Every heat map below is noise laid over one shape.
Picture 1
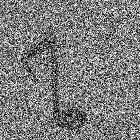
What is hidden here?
dark musical note
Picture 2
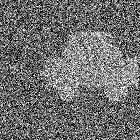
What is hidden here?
light car
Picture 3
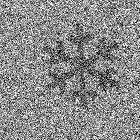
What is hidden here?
dark snowflake
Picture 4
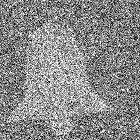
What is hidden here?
light bell
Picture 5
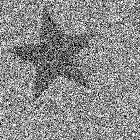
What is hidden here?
dark star
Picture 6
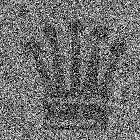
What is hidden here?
dark chess queen
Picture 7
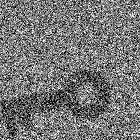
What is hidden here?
dark key
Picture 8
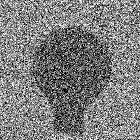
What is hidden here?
dark light bulb
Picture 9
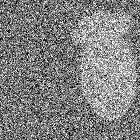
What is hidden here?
light footprint
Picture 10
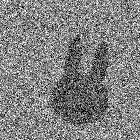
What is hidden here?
dark rabbit's head
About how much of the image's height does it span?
two thirds
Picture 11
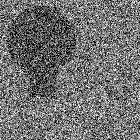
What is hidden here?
dark light bulb
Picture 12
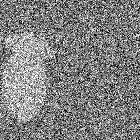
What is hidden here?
light footprint
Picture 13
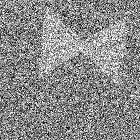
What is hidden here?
light bow tie
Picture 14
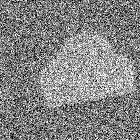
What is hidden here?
light cloud
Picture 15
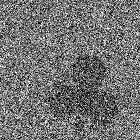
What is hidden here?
dark club
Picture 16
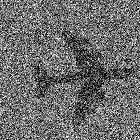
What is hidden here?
dark airplane
